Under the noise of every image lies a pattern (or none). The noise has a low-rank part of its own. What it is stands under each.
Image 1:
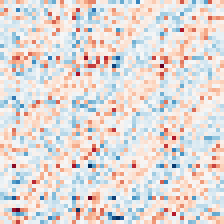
diagonal stripes
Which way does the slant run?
bottom left to top right
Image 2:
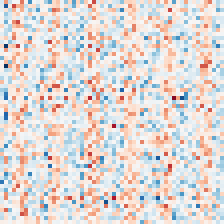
vertical stripes
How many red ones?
6
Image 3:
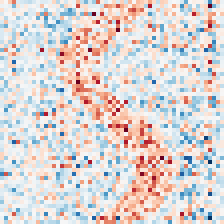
a wavy band
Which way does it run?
top to bottom
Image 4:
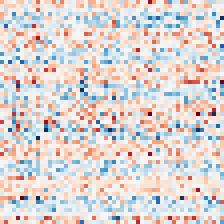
horizontal stripes
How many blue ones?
6
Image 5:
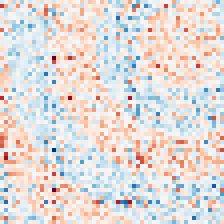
rings round one point
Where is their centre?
top right
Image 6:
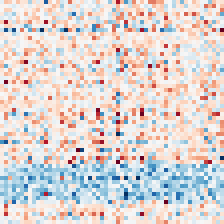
one horizontal stripe
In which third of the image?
bottom
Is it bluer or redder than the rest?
bluer
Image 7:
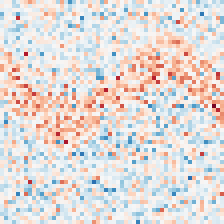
a wavy band
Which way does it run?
left to right
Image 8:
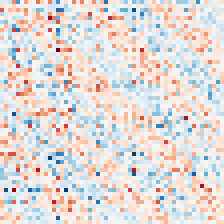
diagonal stripes
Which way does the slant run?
top left to bottom right
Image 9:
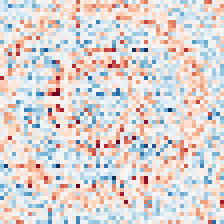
rings round one point
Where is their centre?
centre
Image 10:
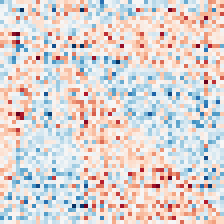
spokes from one point
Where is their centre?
top left
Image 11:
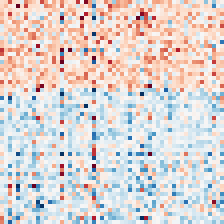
a sharp edge
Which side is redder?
top
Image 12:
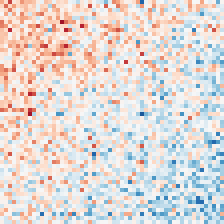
a smooth slope
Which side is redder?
top left
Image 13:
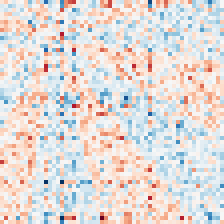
spokes from one point
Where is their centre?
top left
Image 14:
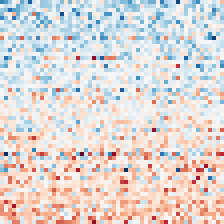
a smooth slope
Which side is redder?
bottom
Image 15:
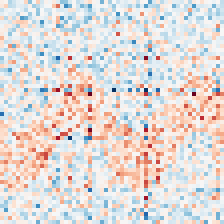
a wavy band
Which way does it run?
left to right
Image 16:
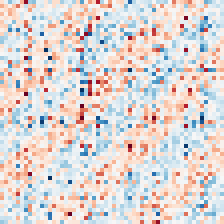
diagonal stripes
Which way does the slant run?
bottom left to top right
